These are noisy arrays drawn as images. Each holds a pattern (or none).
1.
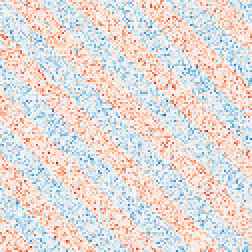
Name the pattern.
diagonal stripes
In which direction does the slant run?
top left to bottom right
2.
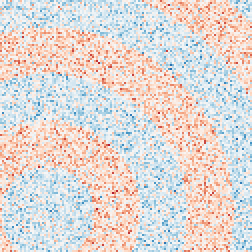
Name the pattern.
rings round one point
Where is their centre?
bottom left
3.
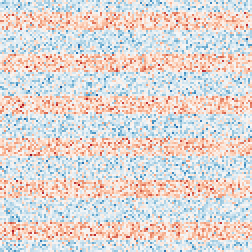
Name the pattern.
horizontal stripes
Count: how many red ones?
6
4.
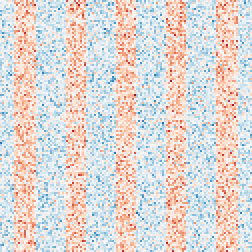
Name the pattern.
vertical stripes
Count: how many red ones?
5
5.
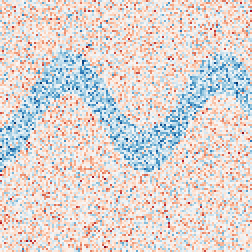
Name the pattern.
a wavy band
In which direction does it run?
left to right
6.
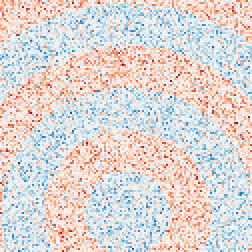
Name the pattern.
rings round one point
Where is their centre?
bottom middle
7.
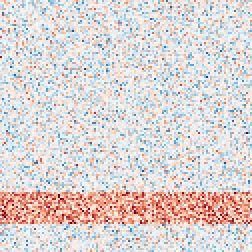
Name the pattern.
one horizontal stripe
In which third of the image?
bottom
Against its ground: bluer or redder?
redder
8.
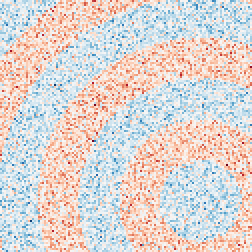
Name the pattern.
rings round one point
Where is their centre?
bottom right
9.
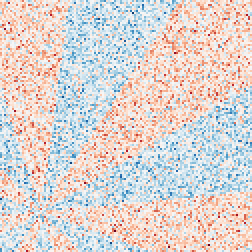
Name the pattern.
spokes from one point
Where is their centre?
bottom left
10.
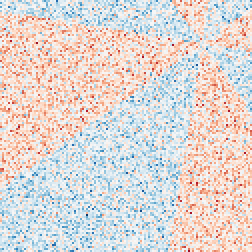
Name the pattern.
spokes from one point
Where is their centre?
top right
